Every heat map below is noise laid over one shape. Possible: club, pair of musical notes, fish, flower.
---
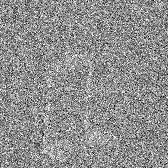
pair of musical notes
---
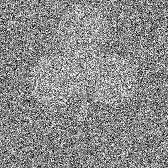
club
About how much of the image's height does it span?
two thirds
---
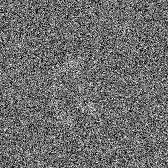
pair of musical notes
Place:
centre
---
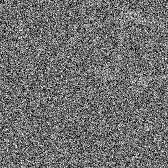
pair of musical notes
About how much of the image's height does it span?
half
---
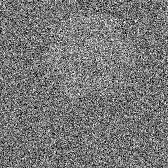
flower
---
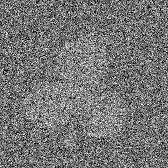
club
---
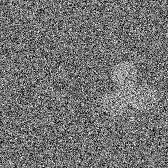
club
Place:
middle right
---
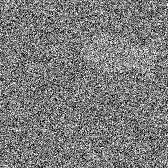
fish
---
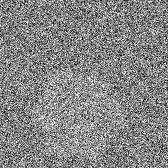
flower
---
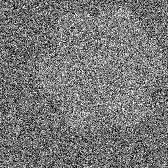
flower
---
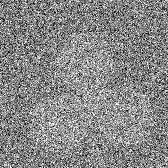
club
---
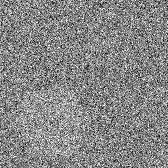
flower
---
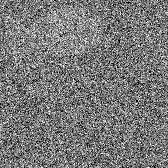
fish
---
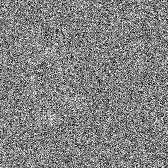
pair of musical notes
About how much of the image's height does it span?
half
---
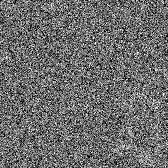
pair of musical notes
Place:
bottom right
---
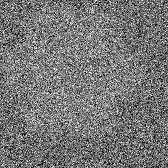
flower
